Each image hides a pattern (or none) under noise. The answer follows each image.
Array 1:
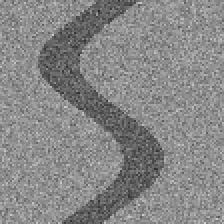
a wavy band
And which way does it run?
top to bottom
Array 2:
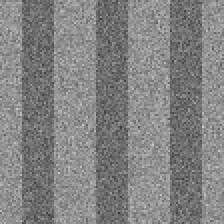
vertical stripes
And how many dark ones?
3
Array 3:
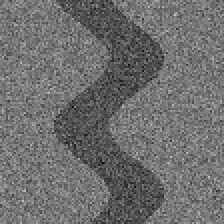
a wavy band
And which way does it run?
top to bottom
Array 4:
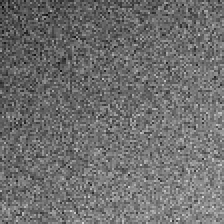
a smooth slope
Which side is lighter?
bottom right
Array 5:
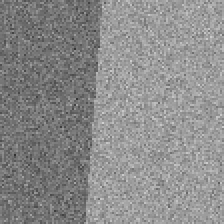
a sharp edge
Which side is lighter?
right
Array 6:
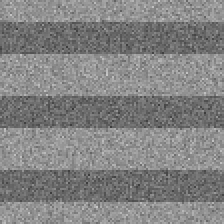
horizontal stripes
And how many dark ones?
3
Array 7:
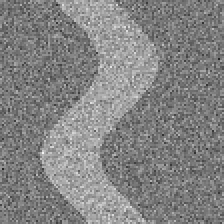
a wavy band
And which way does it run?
top to bottom
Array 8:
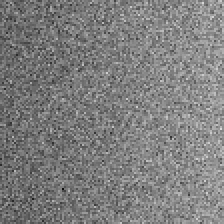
a smooth slope
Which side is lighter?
right
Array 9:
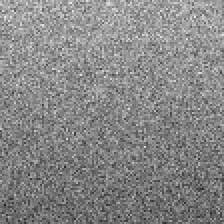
a smooth slope
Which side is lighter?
top
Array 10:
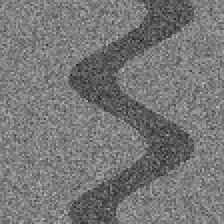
a wavy band
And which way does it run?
top to bottom
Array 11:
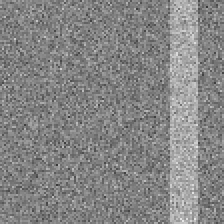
one vertical stripe
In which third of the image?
right
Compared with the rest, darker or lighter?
lighter
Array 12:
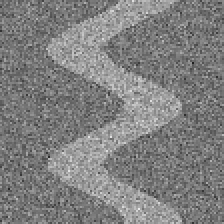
a wavy band
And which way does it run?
top to bottom
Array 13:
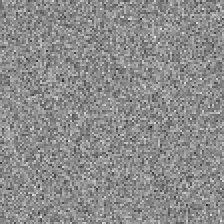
only noise
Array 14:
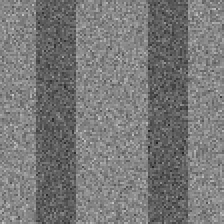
vertical stripes
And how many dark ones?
2
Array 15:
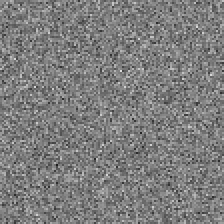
only noise
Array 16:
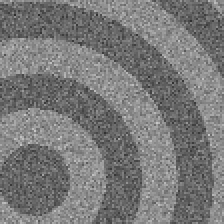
rings round one point
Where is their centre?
bottom left
